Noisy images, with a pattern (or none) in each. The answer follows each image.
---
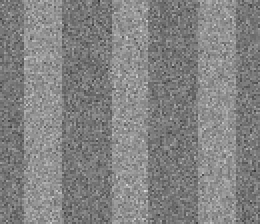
vertical stripes
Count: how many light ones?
3
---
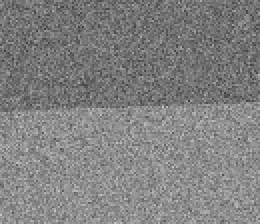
a sharp edge
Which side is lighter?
bottom
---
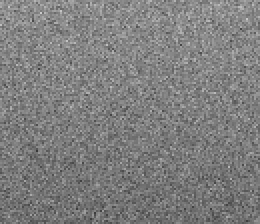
a smooth slope
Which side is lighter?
top
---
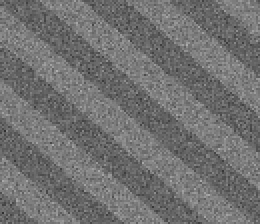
diagonal stripes
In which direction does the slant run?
top left to bottom right
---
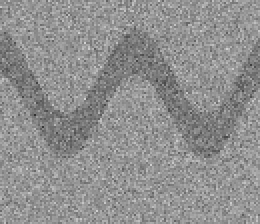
a wavy band
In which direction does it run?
left to right
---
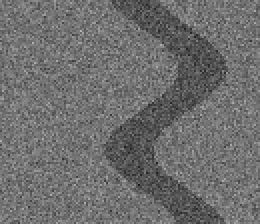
a wavy band
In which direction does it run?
top to bottom
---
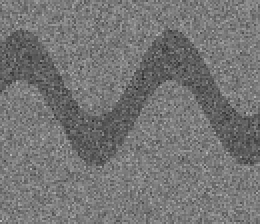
a wavy band
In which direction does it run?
left to right
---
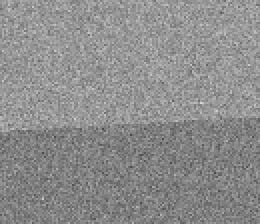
a sharp edge
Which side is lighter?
top
